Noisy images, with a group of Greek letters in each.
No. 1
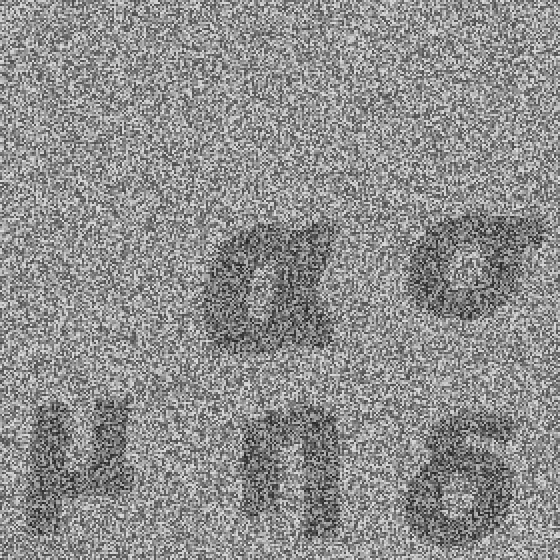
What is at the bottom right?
delta
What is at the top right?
nothing
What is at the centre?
alpha
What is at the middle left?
nothing
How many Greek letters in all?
5
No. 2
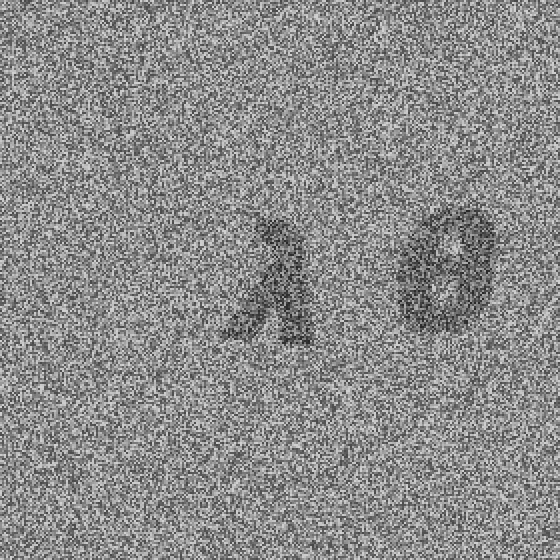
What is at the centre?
lambda
